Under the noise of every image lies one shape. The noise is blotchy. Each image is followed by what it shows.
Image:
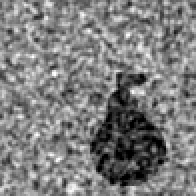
dark pear
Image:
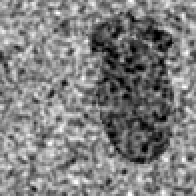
dark footprint
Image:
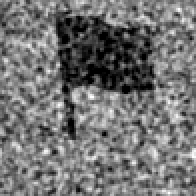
dark flag
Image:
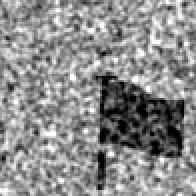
dark flag
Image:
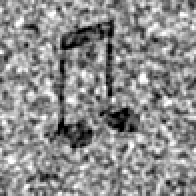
dark pair of musical notes
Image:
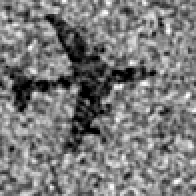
dark airplane
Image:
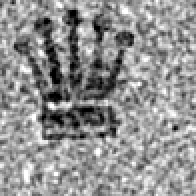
dark chess queen
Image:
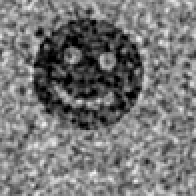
dark smiling face
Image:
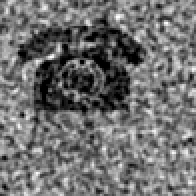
dark telephone
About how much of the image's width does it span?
two thirds
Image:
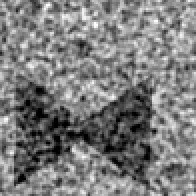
dark bow tie
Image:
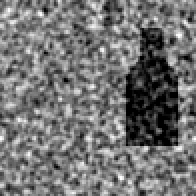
dark bottle
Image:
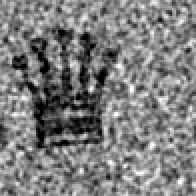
dark chess queen
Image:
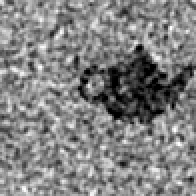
dark teapot
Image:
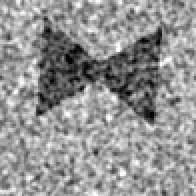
dark bow tie
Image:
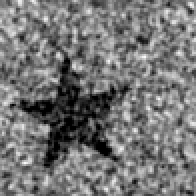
dark star
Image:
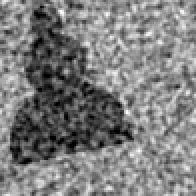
dark chess pawn
